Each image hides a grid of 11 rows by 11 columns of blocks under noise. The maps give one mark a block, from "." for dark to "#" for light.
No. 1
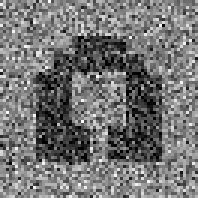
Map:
# # # # # # # # # # #
# # # # # # # # # # #
# # # # . . . # # # #
# # # . . . . . # # #
# # . . # # # . . # #
# # . . # # # . . # #
# # . . # # # . . # #
# # . . . # . . . # #
# # . . . # . . . # #
# # # # # # # # # # #
# # # # # # # # # # #
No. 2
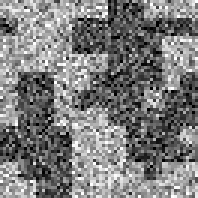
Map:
# # # # # # . . # # #
. # # # . . . . . . .
# # # # . . . . . # #
# # # # # # . . . # #
# . . # # . . . . # .
# . . # . . . . # . .
# . . # # # . . . . .
. . . . # # # . . . #
. . . . # # # . . . .
# . . . # # # # . # #
# # . . # # # # # # #
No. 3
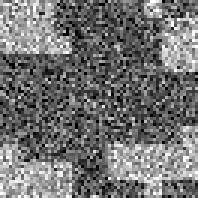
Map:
# # # . . . . . # . .
# # # . . . . . . # #
# # # # . . . . . # #
. . . . . . . . . # #
. . . . . . . . . . .
. . . . . . . . . . .
. . . . . . . . . . .
. . . . . . . . . . #
# . . . . . # # # # #
# # # # . . # # # # #
# # # # . . . . # . .
